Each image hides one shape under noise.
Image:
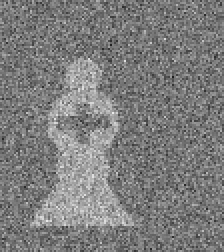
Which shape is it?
chess bishop
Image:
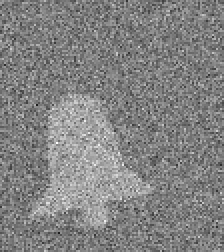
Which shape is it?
bell
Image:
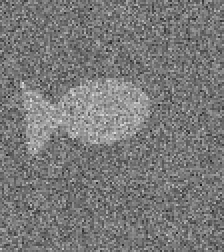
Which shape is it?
fish
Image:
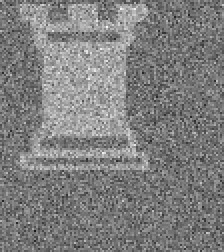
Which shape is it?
chess rook
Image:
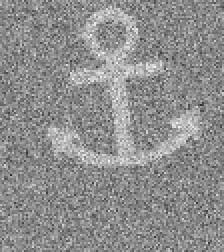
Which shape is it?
anchor
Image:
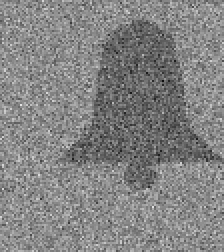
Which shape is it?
bell
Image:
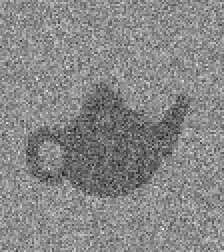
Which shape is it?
teapot
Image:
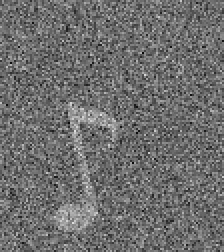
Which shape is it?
musical note
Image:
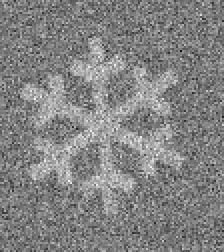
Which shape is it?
snowflake
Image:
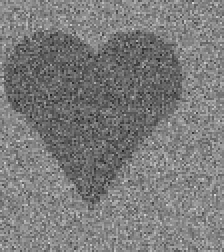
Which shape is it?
heart
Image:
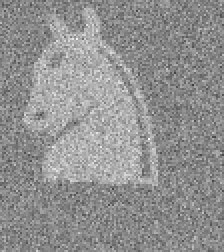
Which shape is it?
chess knight
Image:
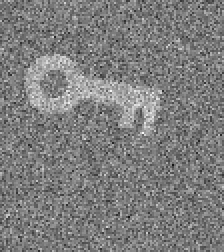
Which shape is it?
key
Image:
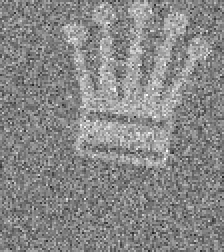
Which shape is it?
chess queen
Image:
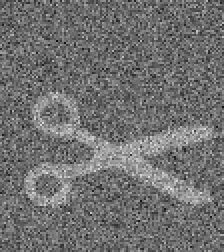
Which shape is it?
pair of scissors
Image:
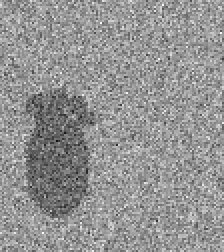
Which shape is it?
footprint
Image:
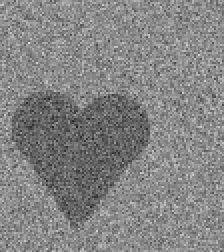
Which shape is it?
heart
